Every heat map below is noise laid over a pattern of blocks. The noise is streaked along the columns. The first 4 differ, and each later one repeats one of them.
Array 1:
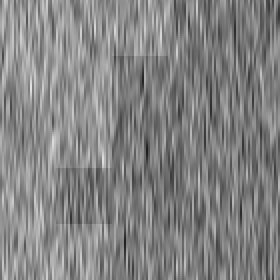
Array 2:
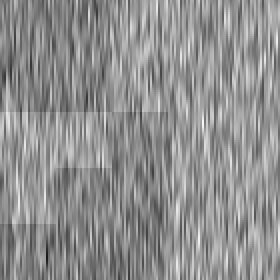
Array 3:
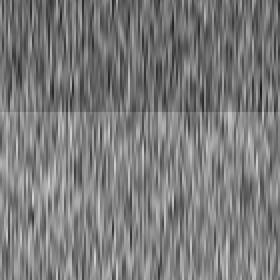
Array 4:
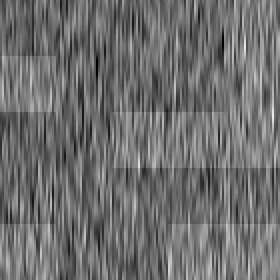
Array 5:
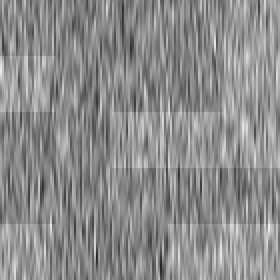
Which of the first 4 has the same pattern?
4
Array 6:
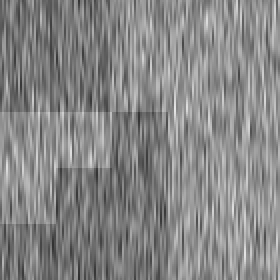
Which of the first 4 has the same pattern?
2
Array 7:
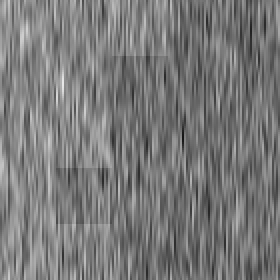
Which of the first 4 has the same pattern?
1
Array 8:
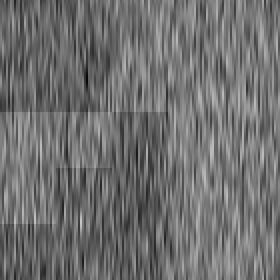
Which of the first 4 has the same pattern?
2
